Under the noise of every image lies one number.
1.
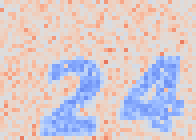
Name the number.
24
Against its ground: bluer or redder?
bluer
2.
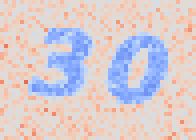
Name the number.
30
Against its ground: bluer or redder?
bluer
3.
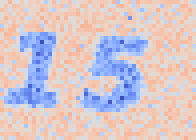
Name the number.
15
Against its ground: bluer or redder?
bluer
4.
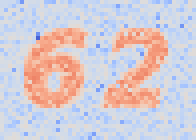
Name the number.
62
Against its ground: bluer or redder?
redder
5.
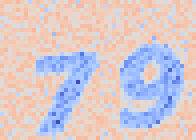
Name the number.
79
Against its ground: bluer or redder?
bluer
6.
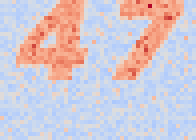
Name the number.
47
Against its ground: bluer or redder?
redder
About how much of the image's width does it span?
nearly all
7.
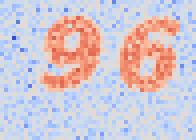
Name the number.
96
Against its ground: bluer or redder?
redder
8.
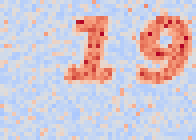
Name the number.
19
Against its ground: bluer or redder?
redder
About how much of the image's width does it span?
two thirds
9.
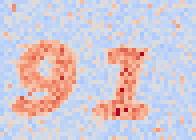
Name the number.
91
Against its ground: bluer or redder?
redder
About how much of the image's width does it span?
two thirds
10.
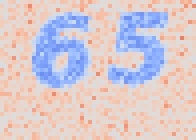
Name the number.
65
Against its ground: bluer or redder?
bluer
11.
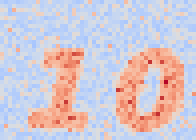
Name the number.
10
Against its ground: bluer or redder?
redder
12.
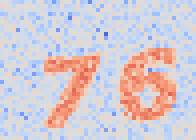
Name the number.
76
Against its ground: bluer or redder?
redder
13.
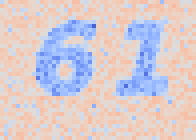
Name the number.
61
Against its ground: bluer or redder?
bluer
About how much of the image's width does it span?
two thirds
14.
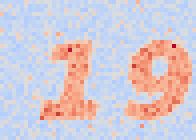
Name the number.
19
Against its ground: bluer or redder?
redder
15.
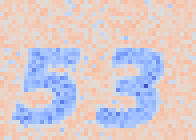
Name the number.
53
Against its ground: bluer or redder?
bluer
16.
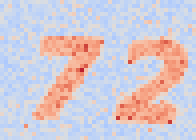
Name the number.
72
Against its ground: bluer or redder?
redder
